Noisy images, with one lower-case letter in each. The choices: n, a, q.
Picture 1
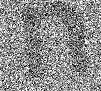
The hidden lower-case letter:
n
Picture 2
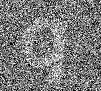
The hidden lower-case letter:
q
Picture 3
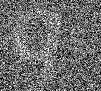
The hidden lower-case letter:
q
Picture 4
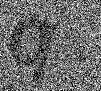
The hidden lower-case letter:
q
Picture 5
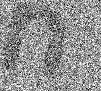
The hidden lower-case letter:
n
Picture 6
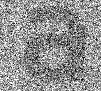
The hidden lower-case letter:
a
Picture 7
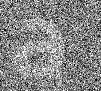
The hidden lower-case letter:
a
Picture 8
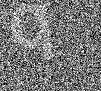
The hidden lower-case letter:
q
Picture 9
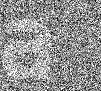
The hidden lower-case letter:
a
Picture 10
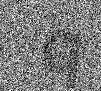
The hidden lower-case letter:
q
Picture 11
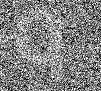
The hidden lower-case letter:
q
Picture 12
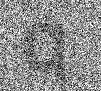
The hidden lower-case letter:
q
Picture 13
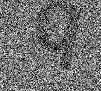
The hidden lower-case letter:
q
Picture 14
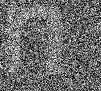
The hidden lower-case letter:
n
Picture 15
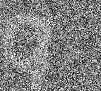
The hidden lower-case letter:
q
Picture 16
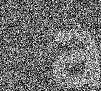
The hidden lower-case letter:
a
